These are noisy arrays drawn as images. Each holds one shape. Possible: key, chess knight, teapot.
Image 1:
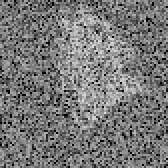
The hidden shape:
chess knight
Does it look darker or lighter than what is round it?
lighter
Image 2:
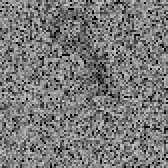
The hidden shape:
key
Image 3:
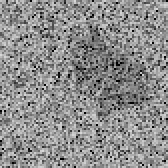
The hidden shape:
chess knight
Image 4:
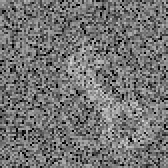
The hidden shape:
key
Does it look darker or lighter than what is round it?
lighter
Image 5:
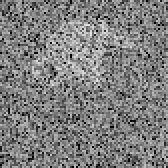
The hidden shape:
teapot
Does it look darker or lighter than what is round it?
lighter
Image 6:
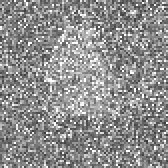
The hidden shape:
chess knight
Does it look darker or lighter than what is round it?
lighter
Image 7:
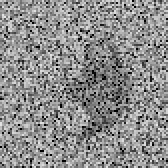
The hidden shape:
teapot
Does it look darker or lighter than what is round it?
darker
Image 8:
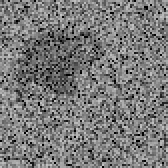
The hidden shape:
teapot
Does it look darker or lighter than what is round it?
darker
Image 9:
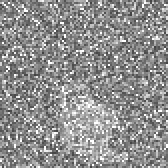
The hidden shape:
teapot
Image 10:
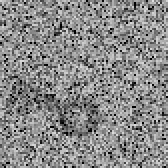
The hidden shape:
key
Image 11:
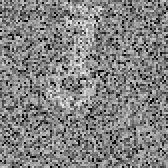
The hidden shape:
key
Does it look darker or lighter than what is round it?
lighter
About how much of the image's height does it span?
two thirds
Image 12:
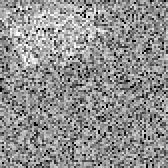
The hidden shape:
chess knight
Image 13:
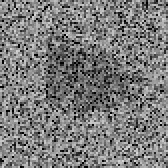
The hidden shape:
chess knight
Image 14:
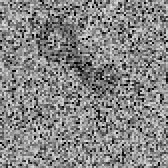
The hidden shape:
key
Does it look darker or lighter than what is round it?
darker
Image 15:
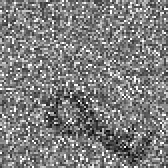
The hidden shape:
key
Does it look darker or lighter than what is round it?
darker
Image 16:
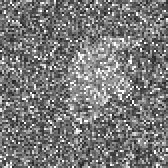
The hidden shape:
teapot
